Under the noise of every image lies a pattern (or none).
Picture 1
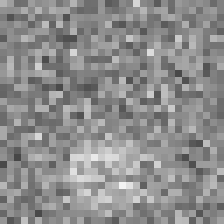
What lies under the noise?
one block
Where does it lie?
bottom middle
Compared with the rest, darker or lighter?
lighter
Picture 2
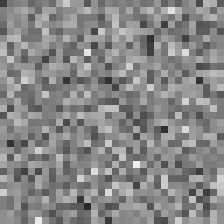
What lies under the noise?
only noise
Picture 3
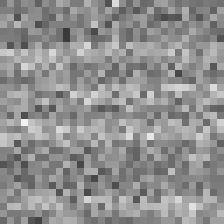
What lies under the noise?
bands of rows
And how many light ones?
4
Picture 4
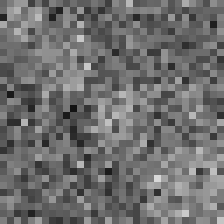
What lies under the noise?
blocks along the diagonal
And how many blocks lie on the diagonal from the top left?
4
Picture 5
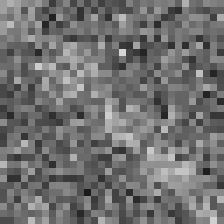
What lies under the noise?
blocks along the diagonal
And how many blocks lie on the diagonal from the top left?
5
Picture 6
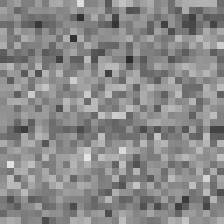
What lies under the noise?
bands of rows
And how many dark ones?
4
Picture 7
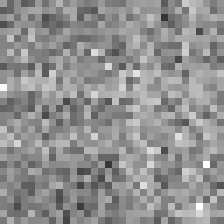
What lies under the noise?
bands of rows crossing bands of columns
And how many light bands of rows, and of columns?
2 and 2
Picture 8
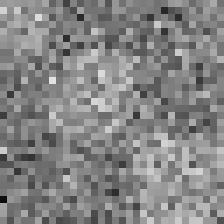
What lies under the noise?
blocks along the diagonal
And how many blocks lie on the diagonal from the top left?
3
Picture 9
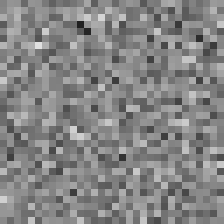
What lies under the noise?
only noise
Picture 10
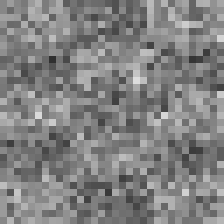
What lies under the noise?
a checkerboard
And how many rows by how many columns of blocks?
5 by 3
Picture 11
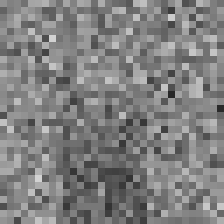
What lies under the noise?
one block
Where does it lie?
bottom middle
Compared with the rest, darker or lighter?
darker
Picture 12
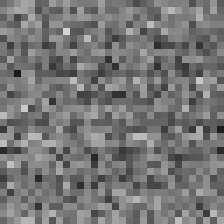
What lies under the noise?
bands of rows
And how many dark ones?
6
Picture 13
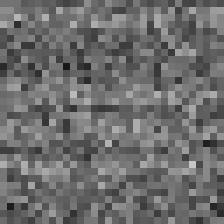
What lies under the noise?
bands of rows
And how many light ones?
4
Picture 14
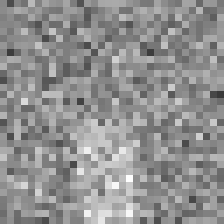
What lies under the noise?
one block
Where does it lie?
bottom middle
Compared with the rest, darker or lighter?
lighter
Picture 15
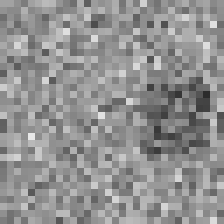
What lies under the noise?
one block
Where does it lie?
middle right
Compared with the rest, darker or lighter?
darker
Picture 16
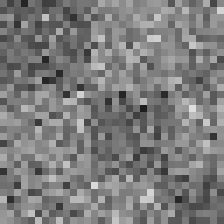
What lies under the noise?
blocks along the diagonal
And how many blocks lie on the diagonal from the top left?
3
